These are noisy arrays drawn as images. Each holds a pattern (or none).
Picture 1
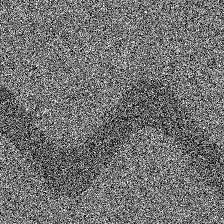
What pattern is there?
a wavy band
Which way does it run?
left to right
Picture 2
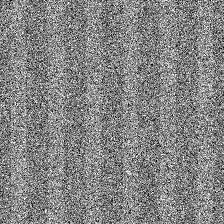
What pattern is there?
vertical stripes
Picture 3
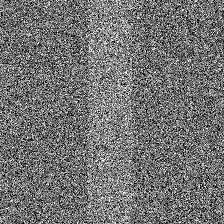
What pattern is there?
one vertical stripe
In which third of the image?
middle
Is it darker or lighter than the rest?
lighter
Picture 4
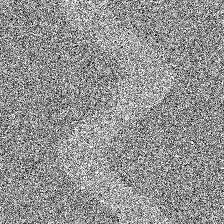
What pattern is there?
a wavy band
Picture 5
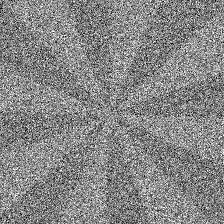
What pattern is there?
spokes from one point
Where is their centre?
centre
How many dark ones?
8
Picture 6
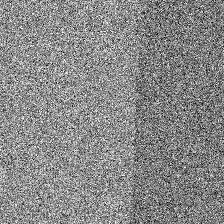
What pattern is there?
a sharp edge
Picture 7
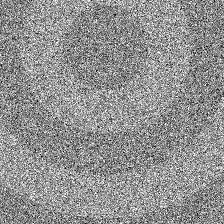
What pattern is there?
rings round one point
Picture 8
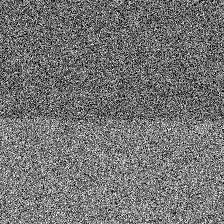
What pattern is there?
a sharp edge
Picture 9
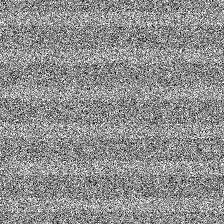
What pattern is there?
horizontal stripes
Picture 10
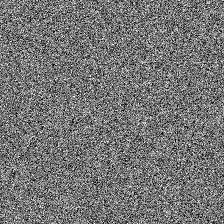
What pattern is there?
only noise
